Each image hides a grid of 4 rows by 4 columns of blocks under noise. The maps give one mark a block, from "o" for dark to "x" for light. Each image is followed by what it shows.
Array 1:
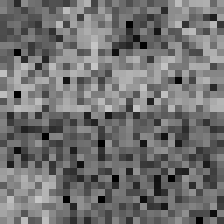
o x o x
x x x x
o o o o
x o o o
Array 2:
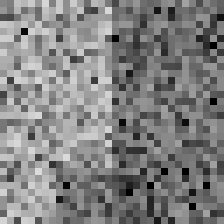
x x o o
x x o o
x x o o
x o o o
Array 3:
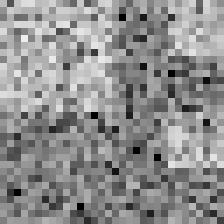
x x o x
x x o o
o o o x
o o o o
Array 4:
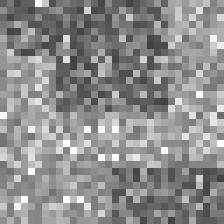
o o o x
x o o x
x x x x
x x o o
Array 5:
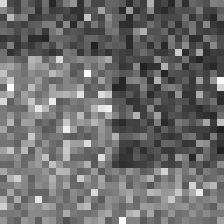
o o o o
x x o o
x x o o
x x x x
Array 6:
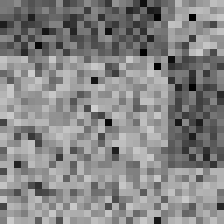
o o o x
x x x o
x x x o
x x x x
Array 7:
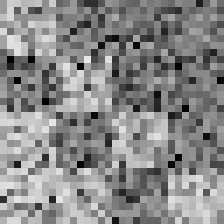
x o o o
o x o o
x o x o
x x o x
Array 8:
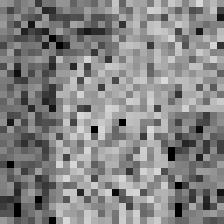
o o x x
o x x x
o x x o
o x x o
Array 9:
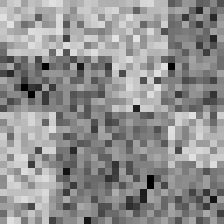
x x x o
o o x o
x o o x
x o o o
